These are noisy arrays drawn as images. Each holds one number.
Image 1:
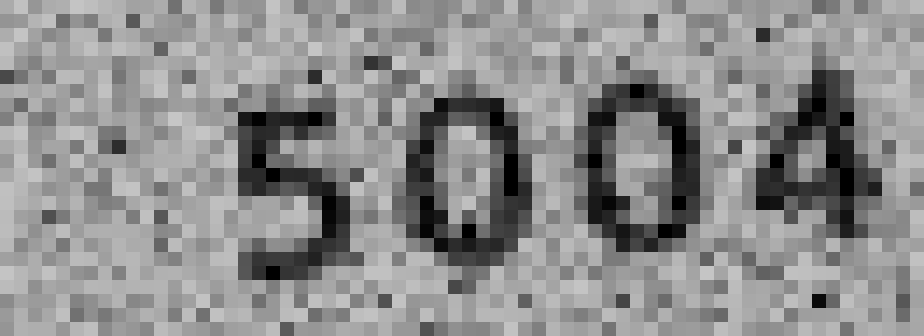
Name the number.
5004
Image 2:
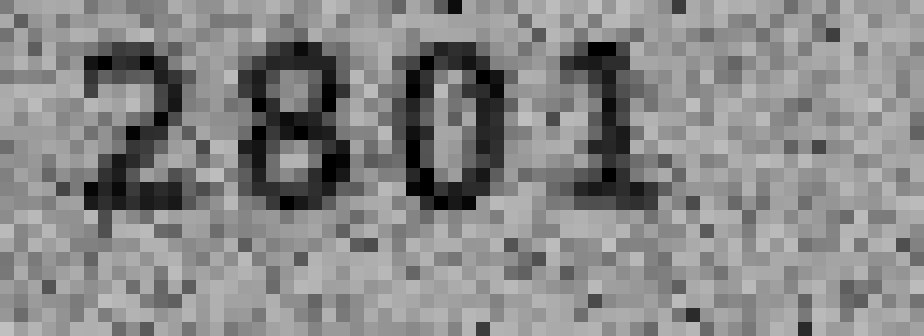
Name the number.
2801
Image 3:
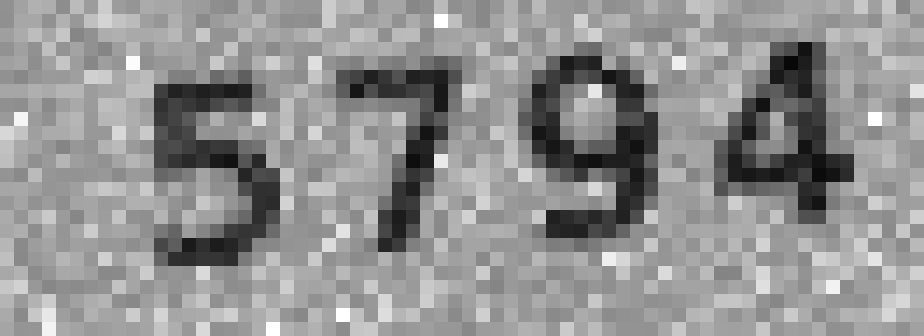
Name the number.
5794
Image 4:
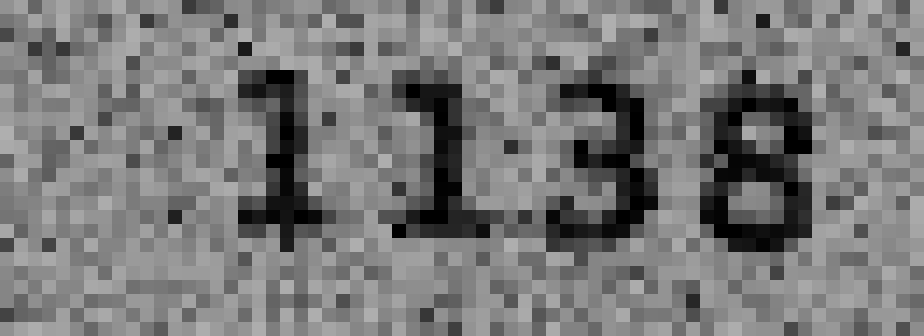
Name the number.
1138
